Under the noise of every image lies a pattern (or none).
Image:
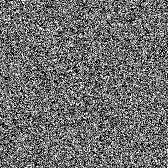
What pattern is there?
only noise
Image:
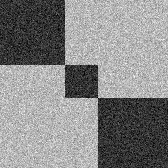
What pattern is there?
blocks along the diagonal
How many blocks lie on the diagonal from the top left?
3
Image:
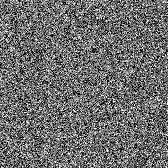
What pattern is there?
only noise
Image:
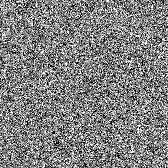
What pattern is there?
only noise
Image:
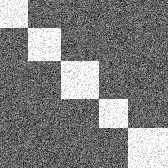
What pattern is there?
blocks along the diagonal
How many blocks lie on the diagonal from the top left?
5
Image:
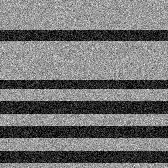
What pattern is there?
bands of rows
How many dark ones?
5
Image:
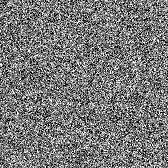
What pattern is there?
only noise
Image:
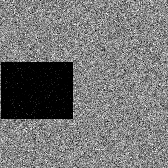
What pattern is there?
one block
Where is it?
middle left
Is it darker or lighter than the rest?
darker
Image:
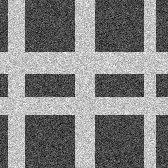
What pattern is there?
bands of rows crossing bands of columns
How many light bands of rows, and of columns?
2 and 3
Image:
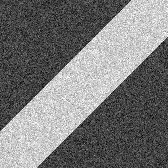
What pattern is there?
a diagonal band
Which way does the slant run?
bottom left to top right
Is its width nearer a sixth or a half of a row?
a half
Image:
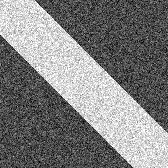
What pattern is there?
a diagonal band
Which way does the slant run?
top left to bottom right
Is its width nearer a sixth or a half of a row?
a half
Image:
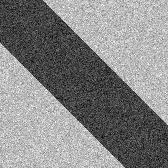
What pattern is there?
a diagonal band
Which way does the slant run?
top left to bottom right
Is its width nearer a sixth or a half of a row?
a half
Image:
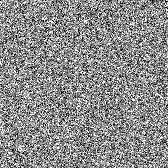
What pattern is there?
only noise
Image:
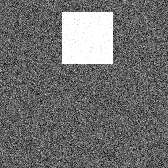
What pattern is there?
one block
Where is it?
top middle
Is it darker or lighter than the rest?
lighter
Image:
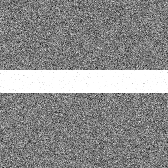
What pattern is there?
one band of rows
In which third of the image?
middle
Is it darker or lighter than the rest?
lighter
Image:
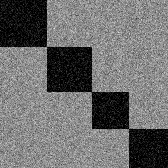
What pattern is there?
blocks along the diagonal
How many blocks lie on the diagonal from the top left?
4
